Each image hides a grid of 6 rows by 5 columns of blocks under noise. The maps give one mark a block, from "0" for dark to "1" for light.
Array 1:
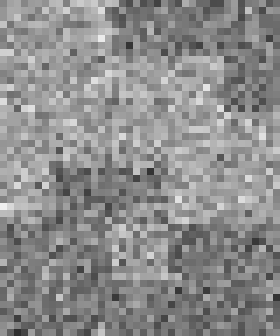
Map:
1 1 0 0 0
1 1 1 1 0
1 1 1 1 1
1 0 0 1 1
0 0 1 0 0
0 0 0 0 0
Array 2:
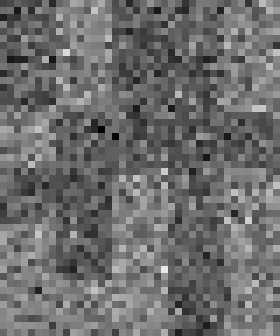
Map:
0 1 0 0 1
0 1 0 0 1
1 0 0 0 0
0 0 1 0 1
1 0 1 0 1
1 1 1 0 1
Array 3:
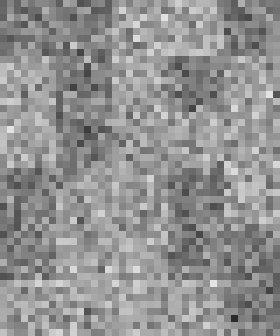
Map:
0 0 1 1 0
1 0 1 0 1
1 0 1 1 1
0 1 1 0 1
0 1 1 0 0
1 1 1 1 0
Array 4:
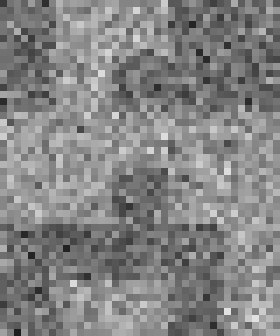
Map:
0 1 1 0 0
0 1 0 0 0
1 1 1 1 1
1 1 0 1 1
0 0 0 0 1
0 1 1 0 1
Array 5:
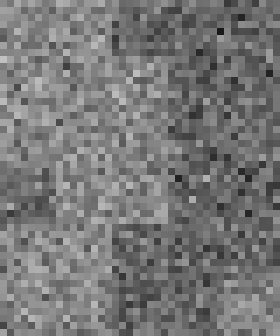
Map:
1 1 0 0 0
1 1 1 0 0
1 1 1 0 0
0 1 1 0 0
1 1 0 0 0
1 1 0 0 1
